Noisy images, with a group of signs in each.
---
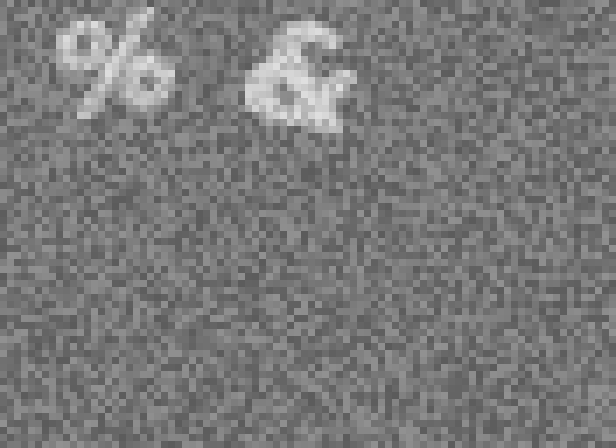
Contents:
top left: percent sign; top middle: ampersand
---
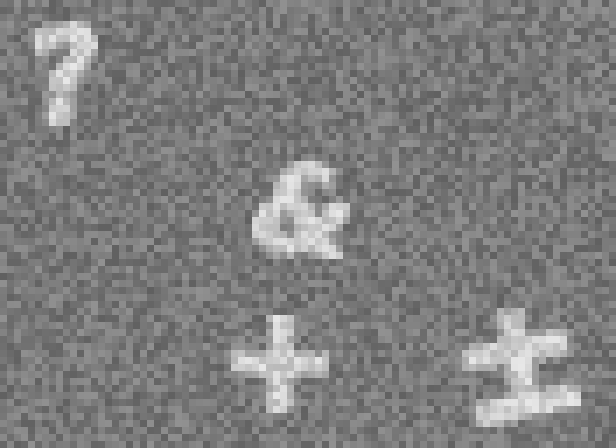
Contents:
top left: question mark; centre: ampersand; bottom middle: plus sign; bottom right: plus-minus sign
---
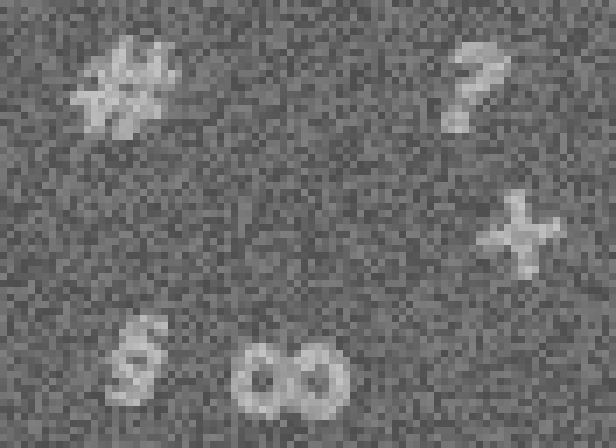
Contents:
top left: hash sign; top right: question mark; middle right: plus sign; bottom left: section sign; bottom middle: infinity sign
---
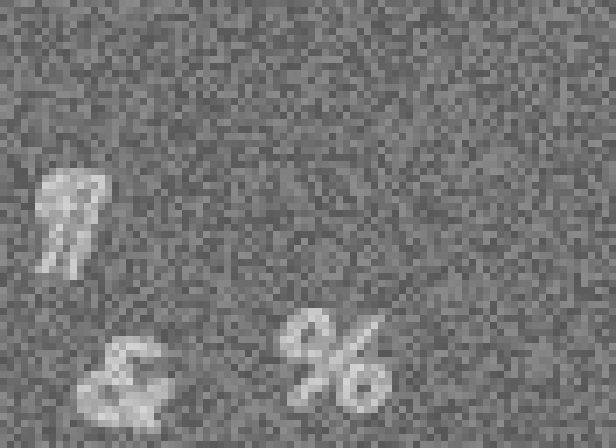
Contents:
middle left: pilcrow; bottom left: ampersand; bottom middle: percent sign
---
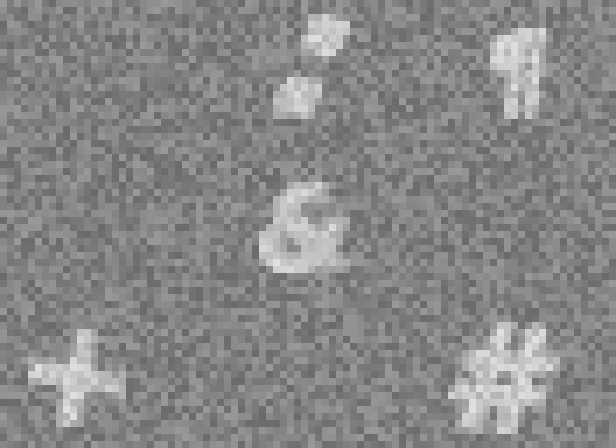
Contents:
top middle: colon; top right: pilcrow; centre: ampersand; bottom left: plus sign; bottom right: hash sign
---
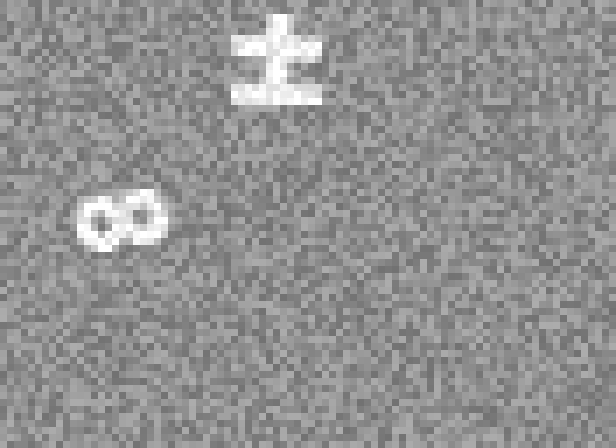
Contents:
top middle: plus-minus sign; middle left: infinity sign
